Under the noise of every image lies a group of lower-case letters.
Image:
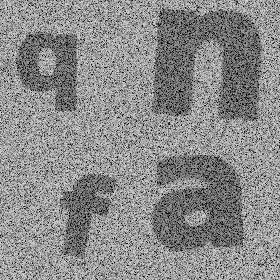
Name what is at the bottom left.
f
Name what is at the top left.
q
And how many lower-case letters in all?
4
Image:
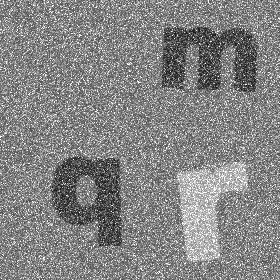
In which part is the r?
bottom right
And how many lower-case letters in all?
3
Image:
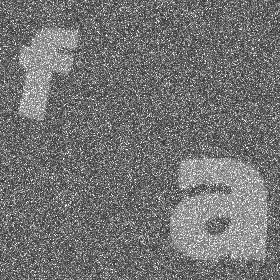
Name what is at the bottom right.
a
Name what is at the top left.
f
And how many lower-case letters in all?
2
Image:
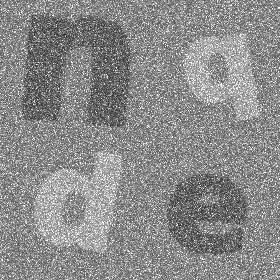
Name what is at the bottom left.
d
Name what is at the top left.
n
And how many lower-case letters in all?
4
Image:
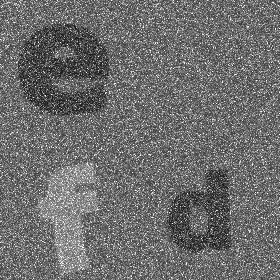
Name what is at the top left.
e
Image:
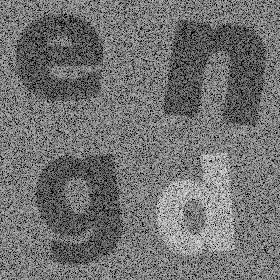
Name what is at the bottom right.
d
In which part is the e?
top left
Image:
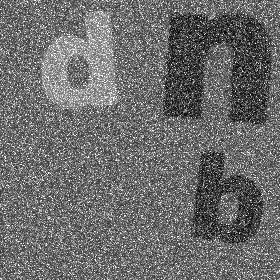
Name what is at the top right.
n
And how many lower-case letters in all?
3
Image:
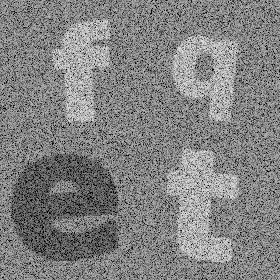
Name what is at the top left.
f
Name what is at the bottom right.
t
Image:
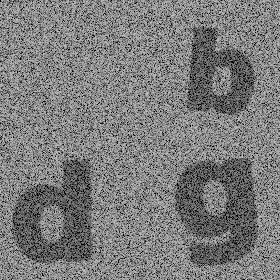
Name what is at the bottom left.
d
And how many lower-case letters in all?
3
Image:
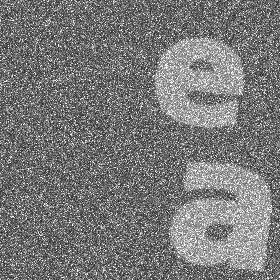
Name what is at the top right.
e
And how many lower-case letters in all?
2
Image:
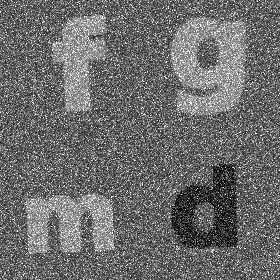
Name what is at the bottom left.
m
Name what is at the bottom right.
d
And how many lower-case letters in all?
4
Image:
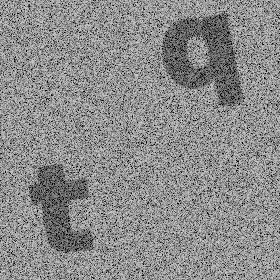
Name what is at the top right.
q
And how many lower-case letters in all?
2
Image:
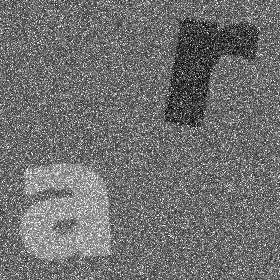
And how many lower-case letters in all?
2
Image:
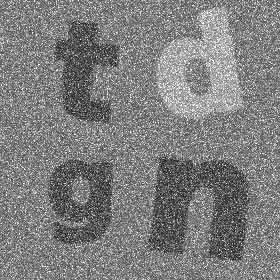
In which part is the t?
top left
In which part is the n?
bottom right
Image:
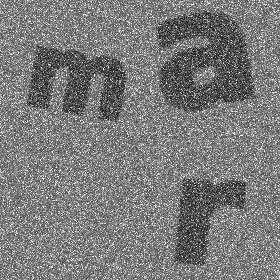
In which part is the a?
top right
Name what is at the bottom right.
r
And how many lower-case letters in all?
3
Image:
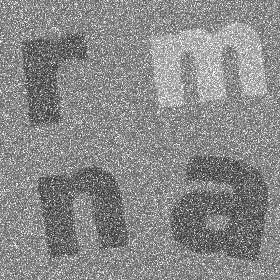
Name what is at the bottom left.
n
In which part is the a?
bottom right
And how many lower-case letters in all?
4
